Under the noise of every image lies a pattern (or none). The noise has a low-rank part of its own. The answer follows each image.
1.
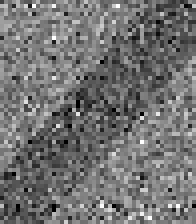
a diagonal band
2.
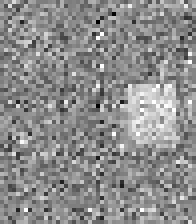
one block
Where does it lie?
middle right
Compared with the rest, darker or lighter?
lighter
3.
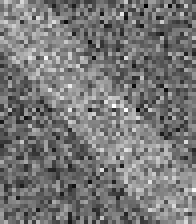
a diagonal band
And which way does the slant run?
top left to bottom right
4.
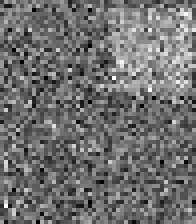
one block
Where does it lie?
top right
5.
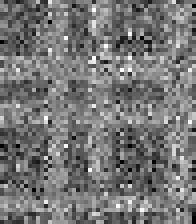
bands of rows crossing bands of columns
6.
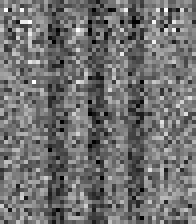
bands of columns
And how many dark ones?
3
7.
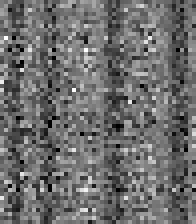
bands of columns
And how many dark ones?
4
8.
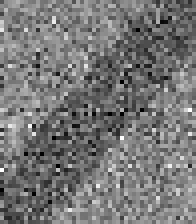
a diagonal band
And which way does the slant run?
bottom left to top right
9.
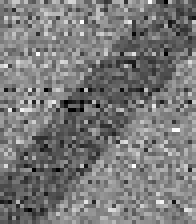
a diagonal band
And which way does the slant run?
bottom left to top right
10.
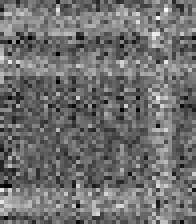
bands of rows crossing bands of columns
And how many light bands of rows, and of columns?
3 and 1
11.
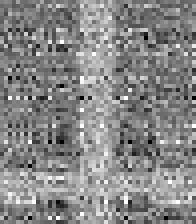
bands of rows crossing bands of columns
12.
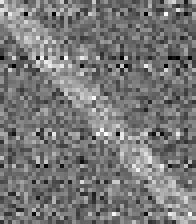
a diagonal band
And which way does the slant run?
top left to bottom right
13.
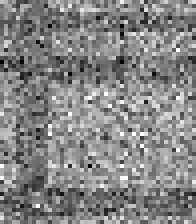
bands of rows crossing bands of columns
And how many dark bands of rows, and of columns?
3 and 1
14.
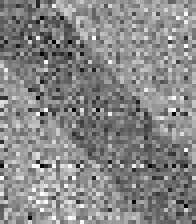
a diagonal band
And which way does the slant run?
top left to bottom right
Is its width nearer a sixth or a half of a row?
a half
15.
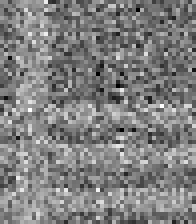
bands of rows crossing bands of columns
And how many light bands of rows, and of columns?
3 and 1
